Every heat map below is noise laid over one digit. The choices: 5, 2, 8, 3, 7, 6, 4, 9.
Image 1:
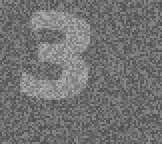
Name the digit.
3
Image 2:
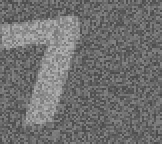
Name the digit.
7
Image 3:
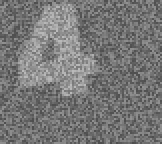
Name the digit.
4
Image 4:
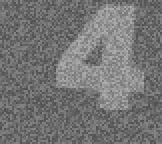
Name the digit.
4
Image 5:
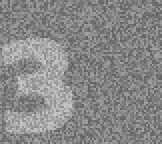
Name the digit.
3
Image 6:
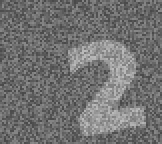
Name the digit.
2
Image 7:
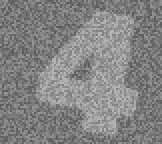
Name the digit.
4
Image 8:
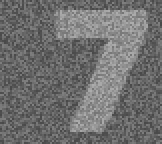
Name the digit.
7
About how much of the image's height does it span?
nearly all
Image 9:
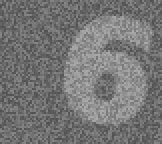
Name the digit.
6
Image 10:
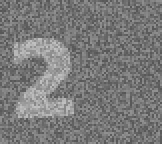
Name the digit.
2
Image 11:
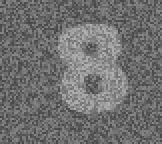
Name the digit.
8
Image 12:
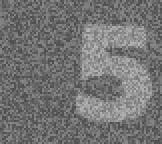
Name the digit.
5
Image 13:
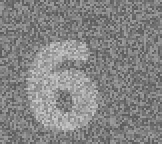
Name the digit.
6
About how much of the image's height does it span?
two thirds
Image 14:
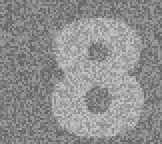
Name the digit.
8
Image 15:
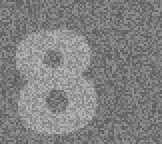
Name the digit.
8
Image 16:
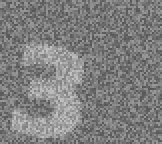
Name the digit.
3
